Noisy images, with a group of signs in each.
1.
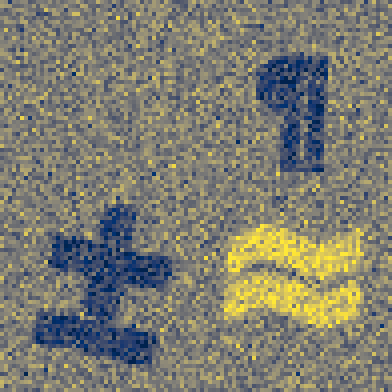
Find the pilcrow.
top right
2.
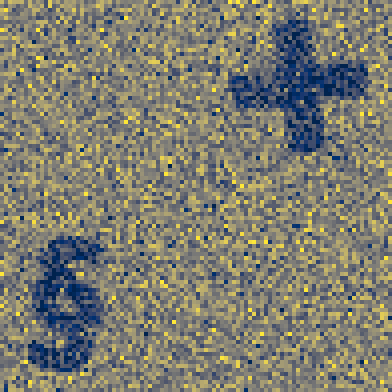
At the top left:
nothing
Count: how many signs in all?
2
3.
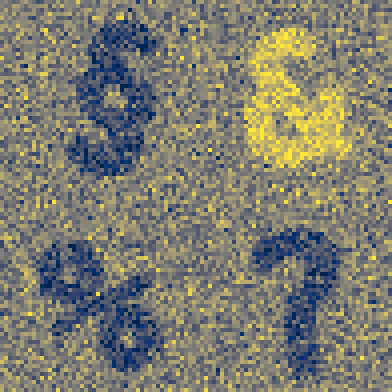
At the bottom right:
question mark
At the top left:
section sign
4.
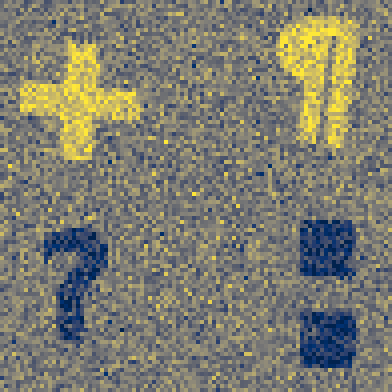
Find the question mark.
bottom left
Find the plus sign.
top left
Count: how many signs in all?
4
